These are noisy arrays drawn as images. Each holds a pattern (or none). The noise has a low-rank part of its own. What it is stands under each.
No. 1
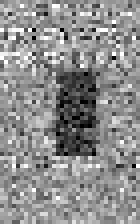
one block
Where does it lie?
centre
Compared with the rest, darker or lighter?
darker
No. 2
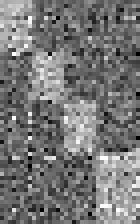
blocks along the diagonal
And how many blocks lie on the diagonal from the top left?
4
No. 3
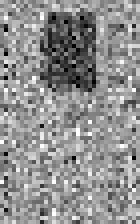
one block
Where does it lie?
top middle
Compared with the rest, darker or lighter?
darker
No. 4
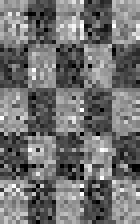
a checkerboard
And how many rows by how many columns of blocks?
5 by 5
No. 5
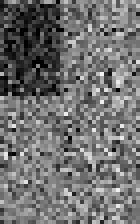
one block
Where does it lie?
top left
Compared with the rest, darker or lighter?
darker
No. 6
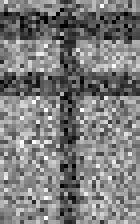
bands of rows crossing bands of columns
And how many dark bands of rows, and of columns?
2 and 1
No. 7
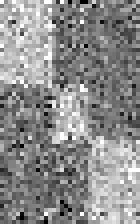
blocks along the diagonal
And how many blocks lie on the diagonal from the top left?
3
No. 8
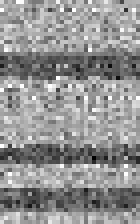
bands of rows
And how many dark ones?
3
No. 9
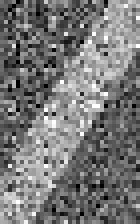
a diagonal band
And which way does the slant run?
bottom left to top right
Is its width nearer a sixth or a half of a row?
a half
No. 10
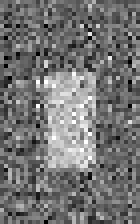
one block
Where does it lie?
centre
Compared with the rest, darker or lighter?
lighter
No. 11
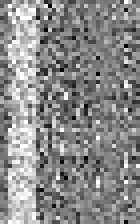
one band of columns
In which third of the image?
left
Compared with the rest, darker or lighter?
lighter
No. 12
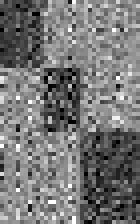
blocks along the diagonal
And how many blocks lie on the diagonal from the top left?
3
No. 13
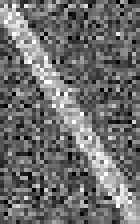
a diagonal band
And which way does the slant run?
top left to bottom right
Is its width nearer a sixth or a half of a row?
a sixth
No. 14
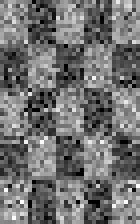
a checkerboard
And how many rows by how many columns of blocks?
5 by 5
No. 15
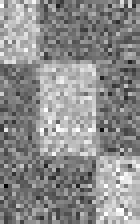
blocks along the diagonal
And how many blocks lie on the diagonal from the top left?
3
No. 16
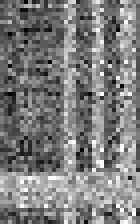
bands of rows crossing bands of columns
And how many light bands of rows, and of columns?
1 and 3
